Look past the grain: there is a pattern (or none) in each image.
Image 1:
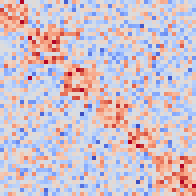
blocks along the diagonal
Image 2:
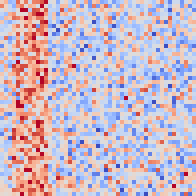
one band of columns
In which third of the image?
left
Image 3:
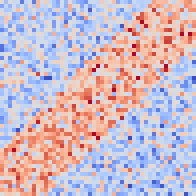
a diagonal band
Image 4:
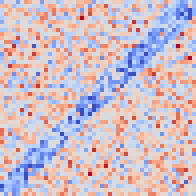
a diagonal band
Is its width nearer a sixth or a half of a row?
a sixth
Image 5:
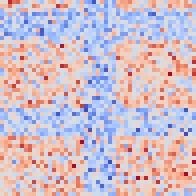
bands of rows crossing bands of columns
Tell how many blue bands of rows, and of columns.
2 and 1
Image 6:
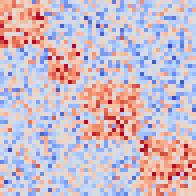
blocks along the diagonal
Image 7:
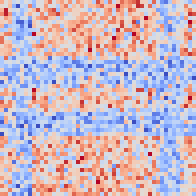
bands of rows crossing bands of columns
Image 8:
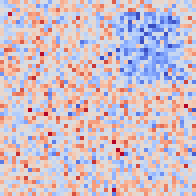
one block
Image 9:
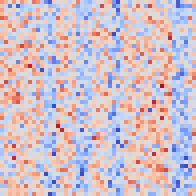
bands of columns
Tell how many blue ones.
4
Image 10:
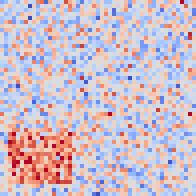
one block
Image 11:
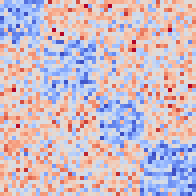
blocks along the diagonal
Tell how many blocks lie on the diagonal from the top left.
4
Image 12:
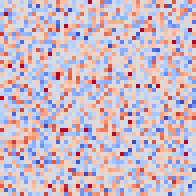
only noise
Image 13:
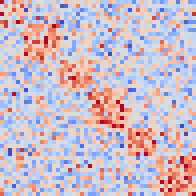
blocks along the diagonal
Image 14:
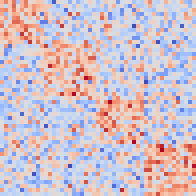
blocks along the diagonal
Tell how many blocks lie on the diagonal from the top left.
4
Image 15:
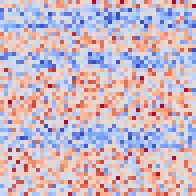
bands of rows
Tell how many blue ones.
3
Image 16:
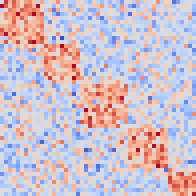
blocks along the diagonal
